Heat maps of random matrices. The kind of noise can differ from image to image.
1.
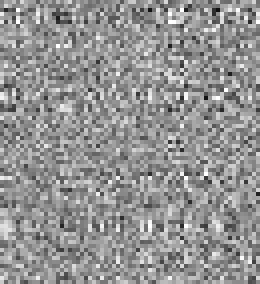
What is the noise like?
low rank plus noise
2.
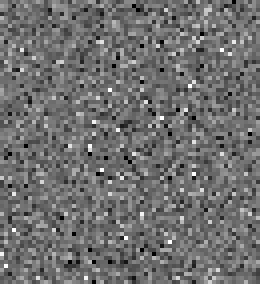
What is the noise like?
heavy tails
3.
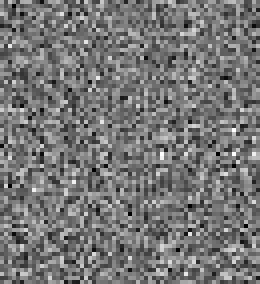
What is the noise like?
low rank plus noise
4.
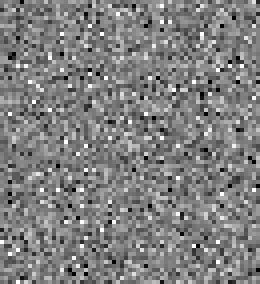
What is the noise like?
heavy tails
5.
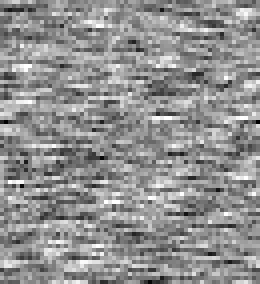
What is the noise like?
streaked along the rows
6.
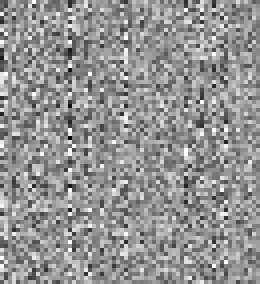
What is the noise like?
columns of uneven size
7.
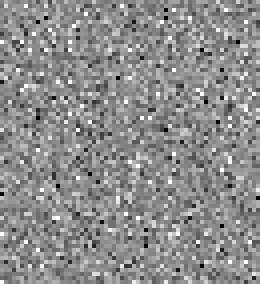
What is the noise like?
heavy tails
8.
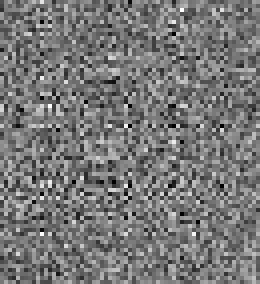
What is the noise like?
low rank plus noise
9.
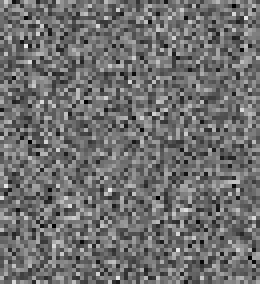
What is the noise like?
independent entries
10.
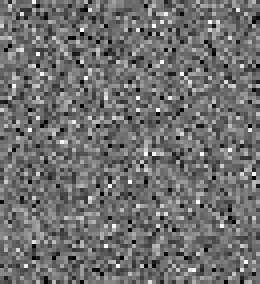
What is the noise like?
heavy tails
